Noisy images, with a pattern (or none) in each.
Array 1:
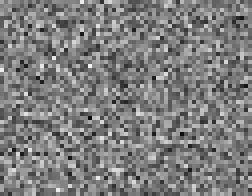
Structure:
only noise
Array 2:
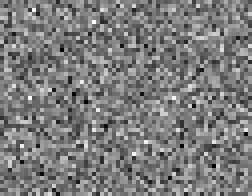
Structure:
only noise
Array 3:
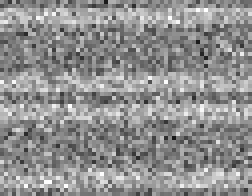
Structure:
bands of rows
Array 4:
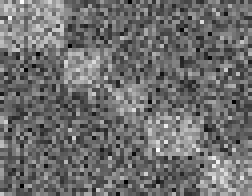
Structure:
blocks along the diagonal
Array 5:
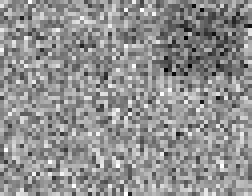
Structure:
one block
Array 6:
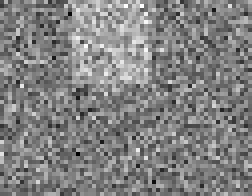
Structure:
one block
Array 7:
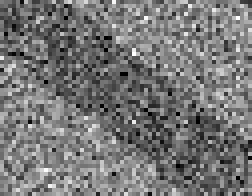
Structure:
a diagonal band
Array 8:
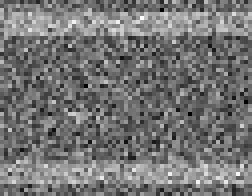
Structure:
bands of rows
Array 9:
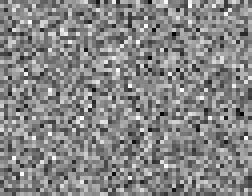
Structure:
only noise
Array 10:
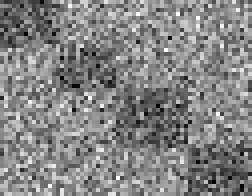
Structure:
blocks along the diagonal
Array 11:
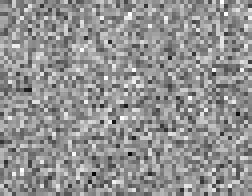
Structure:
only noise
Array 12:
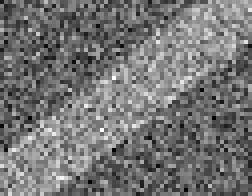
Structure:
a diagonal band
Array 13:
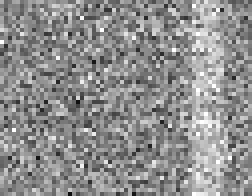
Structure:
one band of columns
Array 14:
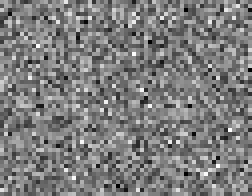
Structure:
only noise
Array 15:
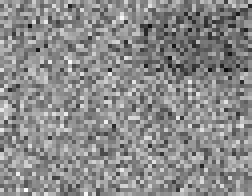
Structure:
one block
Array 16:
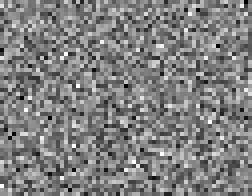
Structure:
only noise
